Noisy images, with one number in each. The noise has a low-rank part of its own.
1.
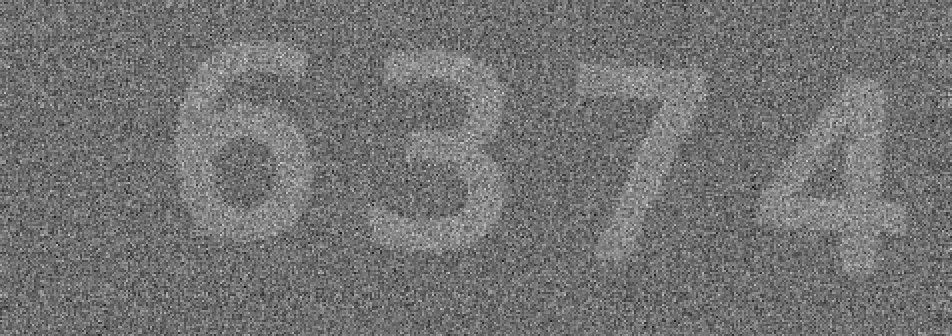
6374
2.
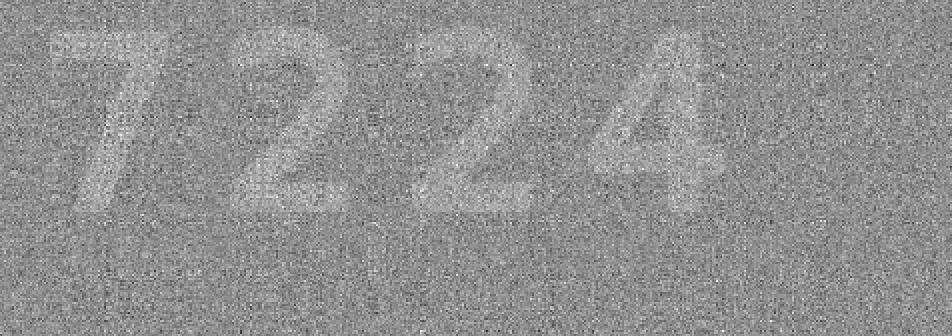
7224
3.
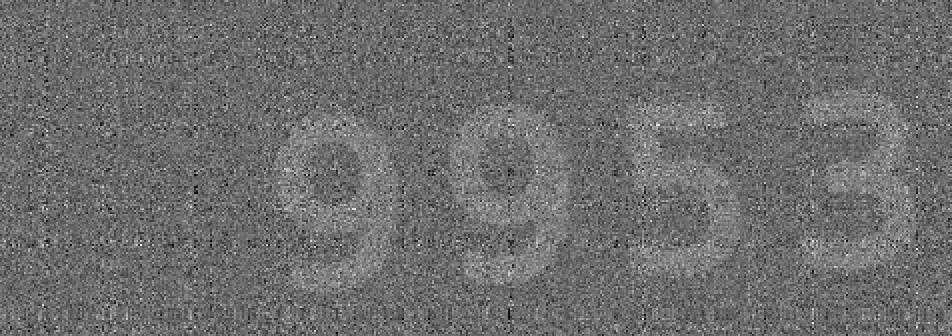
9953
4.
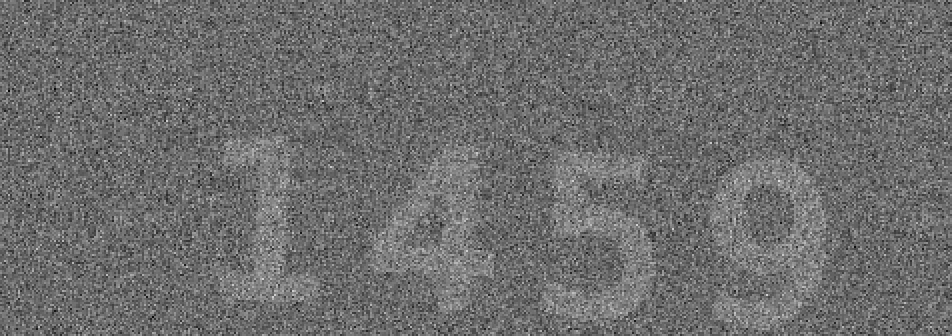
1459
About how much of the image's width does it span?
two thirds
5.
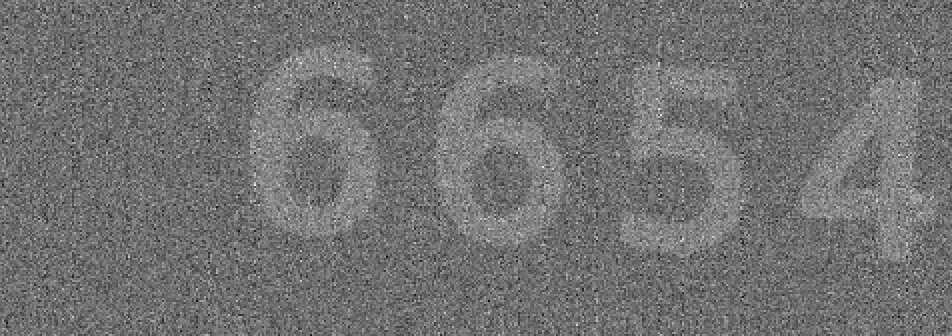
6654
